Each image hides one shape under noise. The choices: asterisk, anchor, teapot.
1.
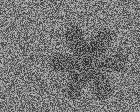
asterisk
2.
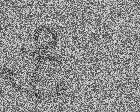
anchor
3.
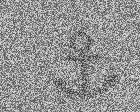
anchor
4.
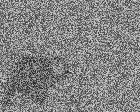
teapot
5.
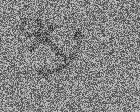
anchor
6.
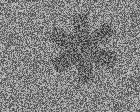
asterisk
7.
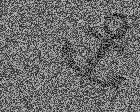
anchor
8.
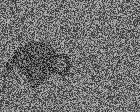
teapot
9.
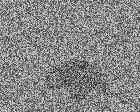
teapot
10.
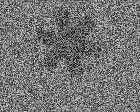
asterisk
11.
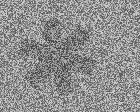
asterisk
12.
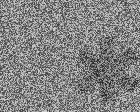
asterisk
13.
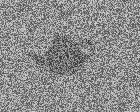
teapot
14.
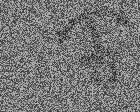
anchor
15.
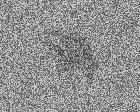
teapot
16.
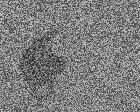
teapot
